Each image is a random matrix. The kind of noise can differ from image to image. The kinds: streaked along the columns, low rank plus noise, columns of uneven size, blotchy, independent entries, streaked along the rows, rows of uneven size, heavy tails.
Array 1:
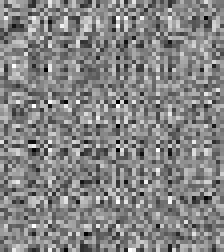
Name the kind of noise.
low rank plus noise
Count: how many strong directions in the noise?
one
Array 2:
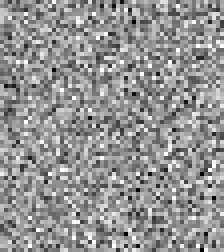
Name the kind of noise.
independent entries
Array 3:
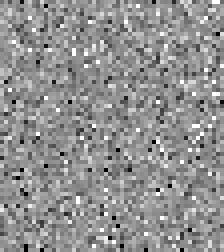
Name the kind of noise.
heavy tails
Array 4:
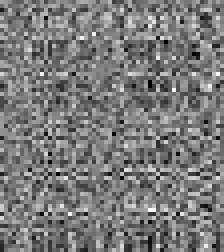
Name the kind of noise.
low rank plus noise
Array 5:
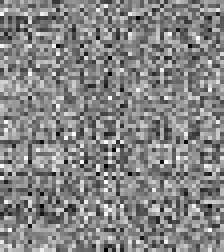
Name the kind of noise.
low rank plus noise
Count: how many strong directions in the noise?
two
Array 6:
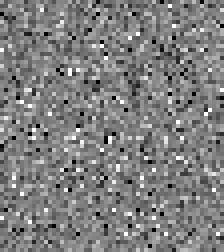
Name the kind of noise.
heavy tails
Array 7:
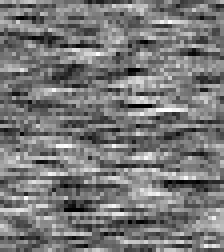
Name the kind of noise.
streaked along the rows
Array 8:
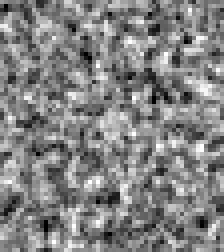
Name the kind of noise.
blotchy
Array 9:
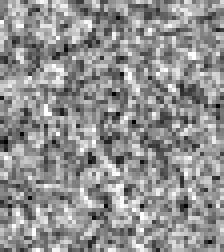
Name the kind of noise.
blotchy
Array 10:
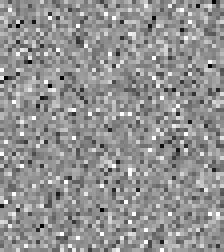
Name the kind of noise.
heavy tails
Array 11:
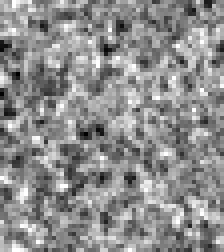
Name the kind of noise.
blotchy
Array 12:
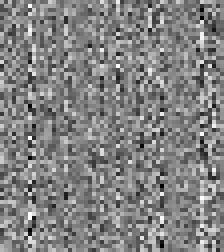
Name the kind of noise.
columns of uneven size
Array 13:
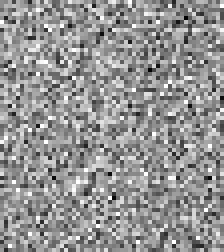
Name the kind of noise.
independent entries
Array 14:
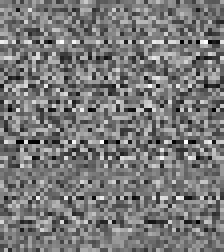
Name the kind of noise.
rows of uneven size
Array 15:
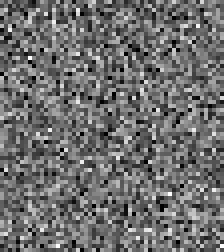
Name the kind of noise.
independent entries
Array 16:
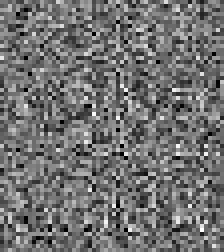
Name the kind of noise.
low rank plus noise
